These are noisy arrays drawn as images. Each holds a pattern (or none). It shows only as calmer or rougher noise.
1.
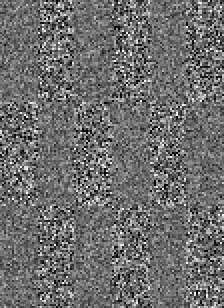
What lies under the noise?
a checkerboard
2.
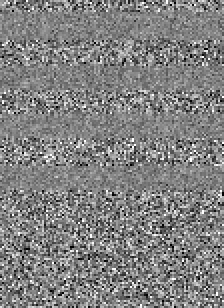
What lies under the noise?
bands of rows
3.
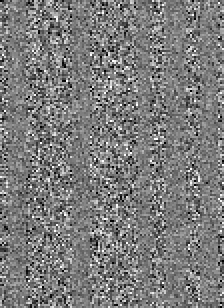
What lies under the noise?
bands of columns
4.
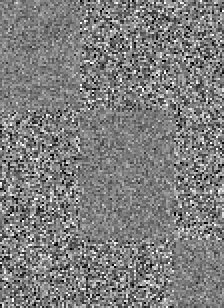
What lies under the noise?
blocks along the diagonal
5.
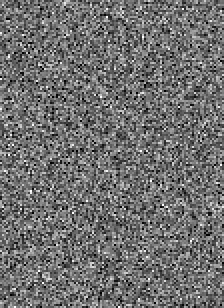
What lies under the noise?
only noise
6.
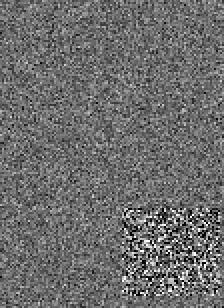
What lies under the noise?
one block
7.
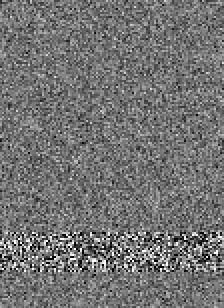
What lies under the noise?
one band of rows
